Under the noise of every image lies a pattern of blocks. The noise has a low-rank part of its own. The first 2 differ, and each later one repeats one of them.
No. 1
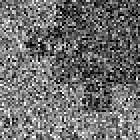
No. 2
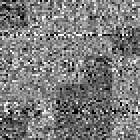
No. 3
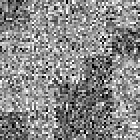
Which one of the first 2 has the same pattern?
2
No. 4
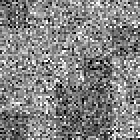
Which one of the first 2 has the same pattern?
2
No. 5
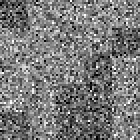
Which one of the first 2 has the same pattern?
2
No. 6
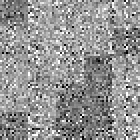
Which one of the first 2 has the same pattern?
2
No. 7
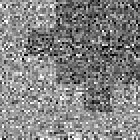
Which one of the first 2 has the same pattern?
1
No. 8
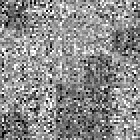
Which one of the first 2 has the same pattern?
2
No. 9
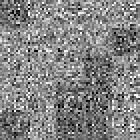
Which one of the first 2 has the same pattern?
2
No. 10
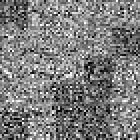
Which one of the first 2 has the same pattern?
2
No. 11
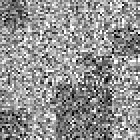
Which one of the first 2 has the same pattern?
2
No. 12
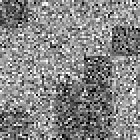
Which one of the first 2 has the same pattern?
2
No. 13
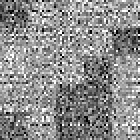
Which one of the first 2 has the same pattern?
2
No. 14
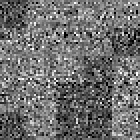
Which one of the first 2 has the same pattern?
2
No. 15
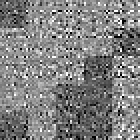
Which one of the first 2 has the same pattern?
2
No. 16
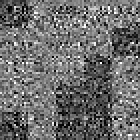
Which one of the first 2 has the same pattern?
2
